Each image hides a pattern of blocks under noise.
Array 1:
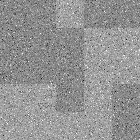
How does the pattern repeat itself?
no symmetry
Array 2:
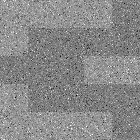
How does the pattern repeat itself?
top and bottom mirror each other
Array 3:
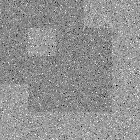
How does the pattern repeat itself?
mirrored about the diagonal from the top left
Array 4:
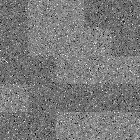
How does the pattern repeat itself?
no symmetry
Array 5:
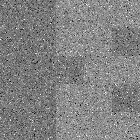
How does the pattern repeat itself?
top and bottom mirror each other
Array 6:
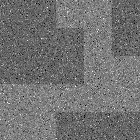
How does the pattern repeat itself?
no symmetry
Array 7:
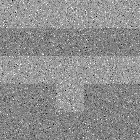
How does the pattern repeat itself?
left and right mirror each other
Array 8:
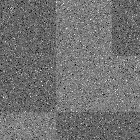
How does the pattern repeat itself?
no symmetry
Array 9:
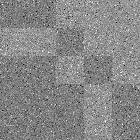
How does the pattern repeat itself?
mirrored about the diagonal from the bottom left
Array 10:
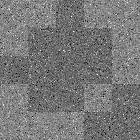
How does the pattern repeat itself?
mirrored about the diagonal from the top left
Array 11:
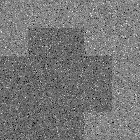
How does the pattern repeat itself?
mirrored about the diagonal from the bottom left
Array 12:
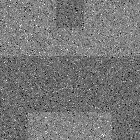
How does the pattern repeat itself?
left and right mirror each other
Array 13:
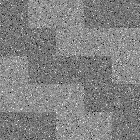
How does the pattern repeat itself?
the same after a half turn
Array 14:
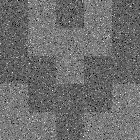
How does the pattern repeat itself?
left and right mirror each other
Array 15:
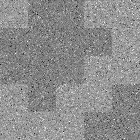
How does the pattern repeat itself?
mirrored about the diagonal from the top left
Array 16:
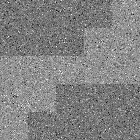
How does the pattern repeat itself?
the same after a half turn
